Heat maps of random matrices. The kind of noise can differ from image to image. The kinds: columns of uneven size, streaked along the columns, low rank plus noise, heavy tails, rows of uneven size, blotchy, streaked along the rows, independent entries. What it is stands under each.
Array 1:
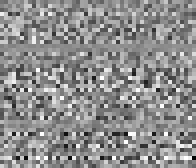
rows of uneven size
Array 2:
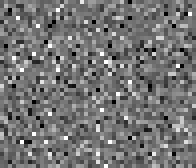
heavy tails
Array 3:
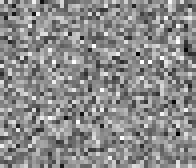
independent entries
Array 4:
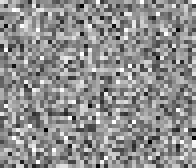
independent entries
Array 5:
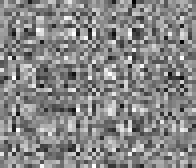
low rank plus noise
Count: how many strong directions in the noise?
one
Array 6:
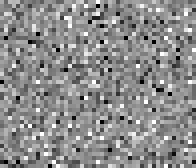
heavy tails
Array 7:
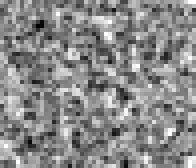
blotchy
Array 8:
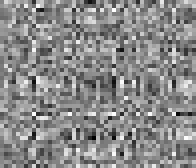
low rank plus noise
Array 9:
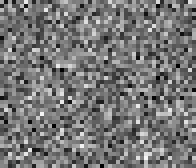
independent entries
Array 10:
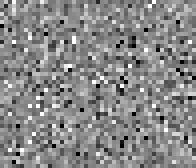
heavy tails
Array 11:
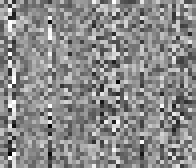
columns of uneven size
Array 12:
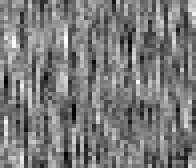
streaked along the columns
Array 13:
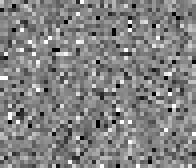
heavy tails
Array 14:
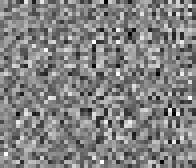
low rank plus noise
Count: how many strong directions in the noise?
two
